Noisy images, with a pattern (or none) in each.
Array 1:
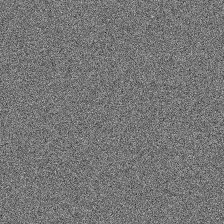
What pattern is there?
only noise
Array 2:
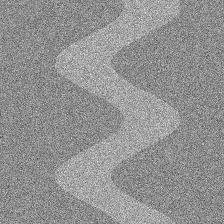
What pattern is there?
a wavy band
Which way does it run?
top to bottom
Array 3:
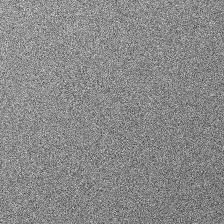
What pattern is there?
a smooth slope
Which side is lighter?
top left
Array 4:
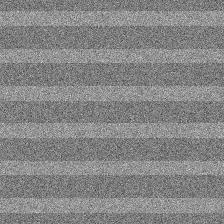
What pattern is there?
horizontal stripes
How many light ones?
6
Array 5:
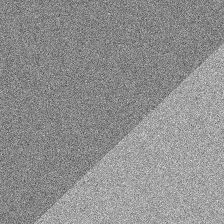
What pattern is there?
a sharp edge
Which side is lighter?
bottom right
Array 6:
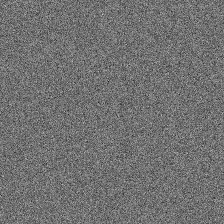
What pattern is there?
only noise
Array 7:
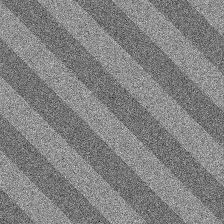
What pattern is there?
diagonal stripes
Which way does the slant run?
top left to bottom right
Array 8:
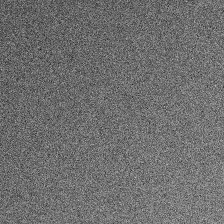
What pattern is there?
a smooth slope
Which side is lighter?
bottom right
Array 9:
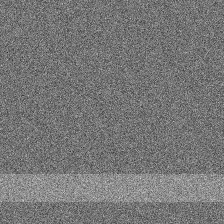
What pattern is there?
one horizontal stripe
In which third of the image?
bottom
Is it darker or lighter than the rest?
lighter
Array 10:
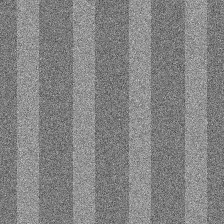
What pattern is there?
vertical stripes
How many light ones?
4
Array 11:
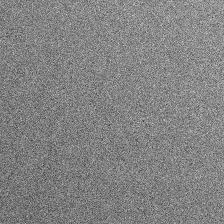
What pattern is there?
a smooth slope
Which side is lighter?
top right
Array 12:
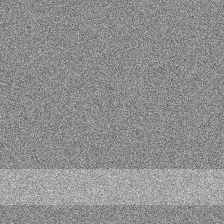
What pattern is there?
one horizontal stripe
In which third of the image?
bottom
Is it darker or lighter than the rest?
lighter
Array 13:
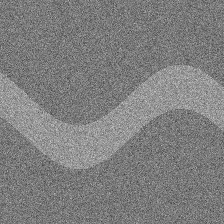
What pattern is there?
a wavy band
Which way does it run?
left to right
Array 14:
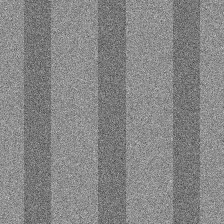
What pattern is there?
vertical stripes
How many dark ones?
3
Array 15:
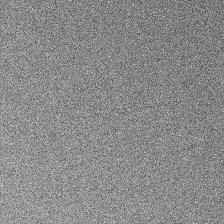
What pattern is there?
a smooth slope
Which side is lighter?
bottom left
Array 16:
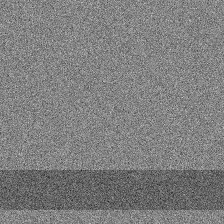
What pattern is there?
one horizontal stripe
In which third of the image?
bottom
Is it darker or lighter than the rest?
darker
